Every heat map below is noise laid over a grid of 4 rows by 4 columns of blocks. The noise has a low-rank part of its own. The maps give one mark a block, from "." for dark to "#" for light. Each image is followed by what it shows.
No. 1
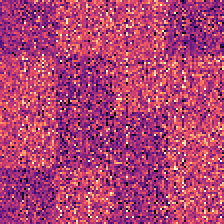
.##.
#.##
#..#
.#.#
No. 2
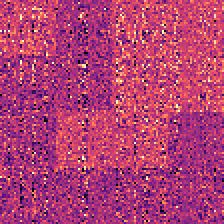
#.##
..##
.##.
....
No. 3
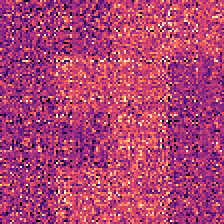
..##
.##.
..#.
.##.
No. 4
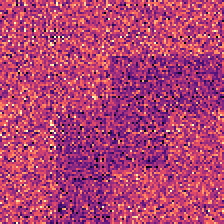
####
##..
#..#
#.##
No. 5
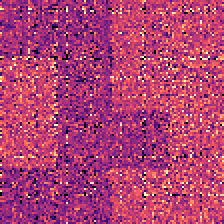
..##
#.##
#..#
..##
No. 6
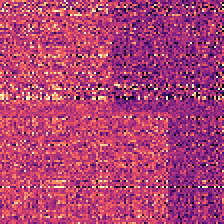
##..
##..
###.
###.
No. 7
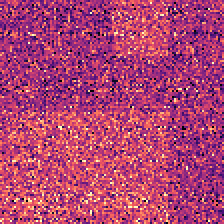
..#.
....
###.
###.
